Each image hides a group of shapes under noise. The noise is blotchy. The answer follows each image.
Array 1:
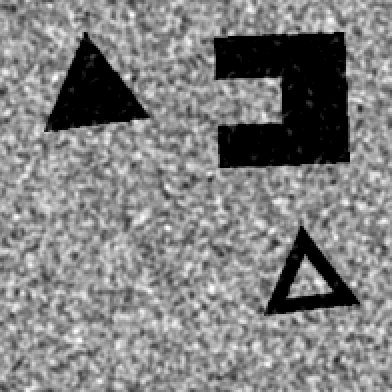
top left: triangle; top right: square with a notch; bottom right: triangle frame
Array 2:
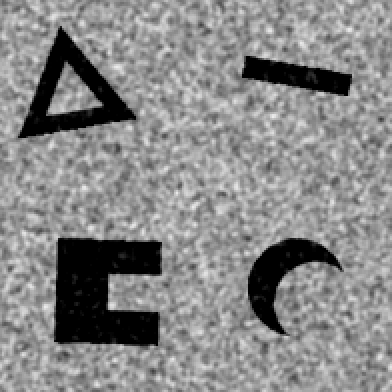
top left: triangle frame; top right: bar; bottom left: square with a notch; bottom right: crescent
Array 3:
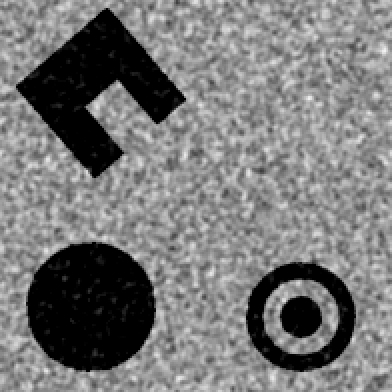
top left: square with a notch; bottom left: disc; bottom right: bullseye
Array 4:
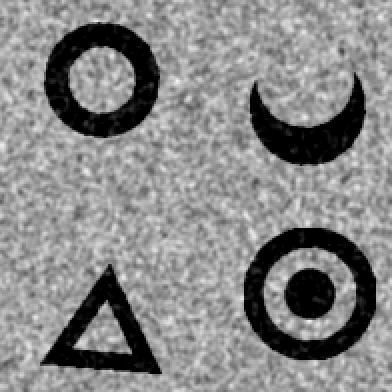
top left: ring; top right: crescent; bottom left: triangle frame; bottom right: bullseye
